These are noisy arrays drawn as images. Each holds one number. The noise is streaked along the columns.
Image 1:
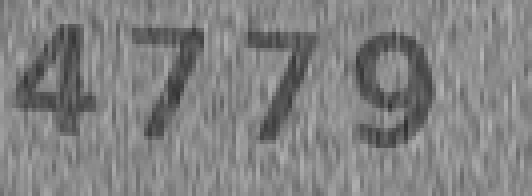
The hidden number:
4779
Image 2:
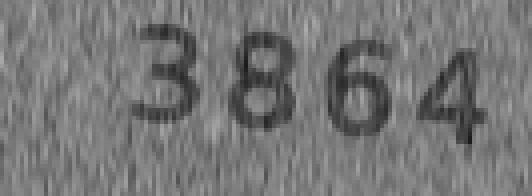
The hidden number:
3864
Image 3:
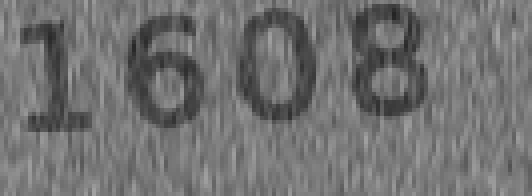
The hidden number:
1608
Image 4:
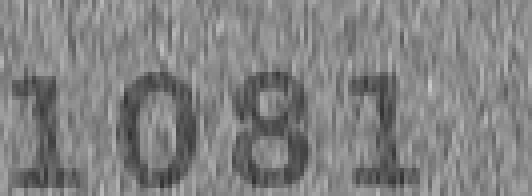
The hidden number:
1081
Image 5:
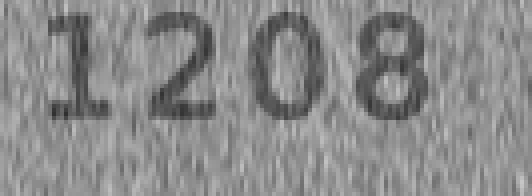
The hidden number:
1208
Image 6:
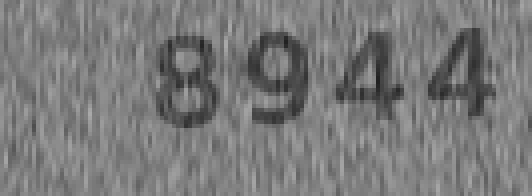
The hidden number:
8944
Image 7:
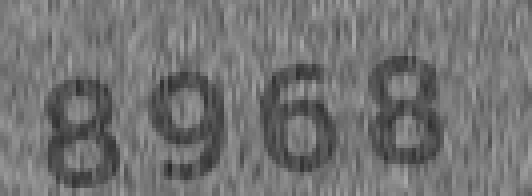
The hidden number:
8968
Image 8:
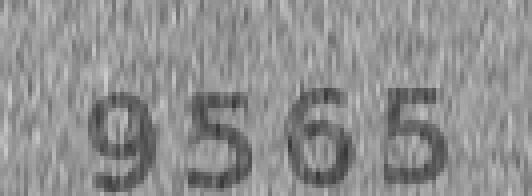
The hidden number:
9565
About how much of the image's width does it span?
two thirds
